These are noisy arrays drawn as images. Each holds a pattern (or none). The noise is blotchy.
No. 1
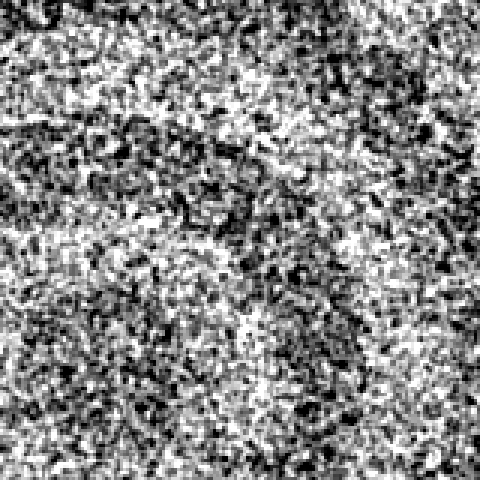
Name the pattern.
rings round one point
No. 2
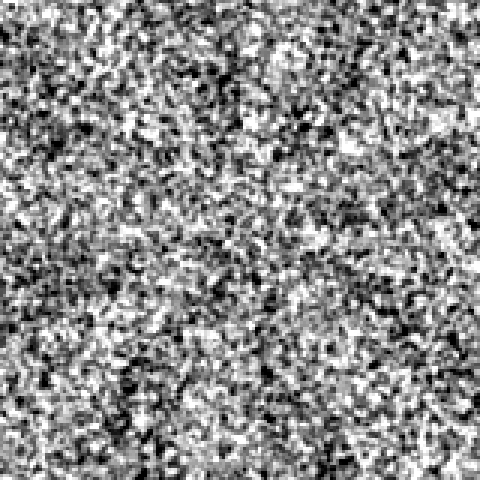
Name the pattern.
spokes from one point
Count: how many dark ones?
8
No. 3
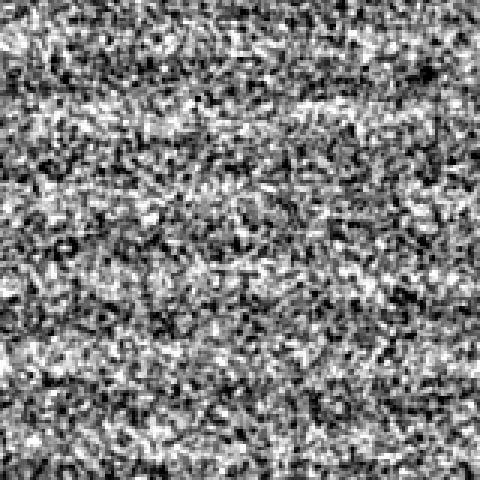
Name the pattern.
horizontal stripes
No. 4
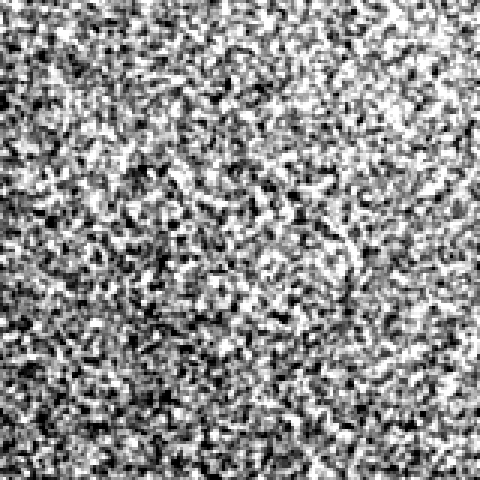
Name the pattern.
a smooth slope
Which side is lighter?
top right
